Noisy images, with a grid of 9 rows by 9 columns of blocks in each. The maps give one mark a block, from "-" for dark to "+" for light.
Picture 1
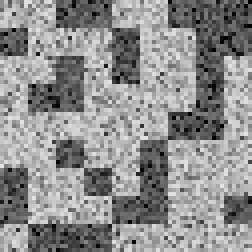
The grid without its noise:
+ + - - + + - - -
- + + + - + + - -
+ + - + - + + - +
+ - - + + + + - +
+ + + + + + - - +
+ + - + + - + + +
- + + - + - + + +
- + + + - - + + -
+ - - - + + + + +
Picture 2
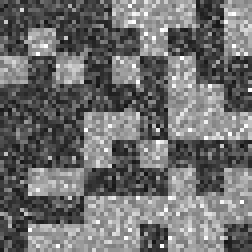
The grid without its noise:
- - - - + + + - +
- + - - - + - - +
+ - + - + - + - -
- - - - - - + + -
- - - + + - + + +
- - - + - + - - -
- + + - - - + - +
- - - + + + + + +
- + + + + - + + -
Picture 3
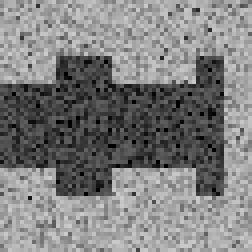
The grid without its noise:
+ + + + + + + + +
+ + + + + + + + +
+ + - - + + + - +
- - - - - - - - +
- - - - - - - - +
- - - - - - - - +
+ + - - + + + - +
+ + + + + + + + +
+ + + + + + + + +
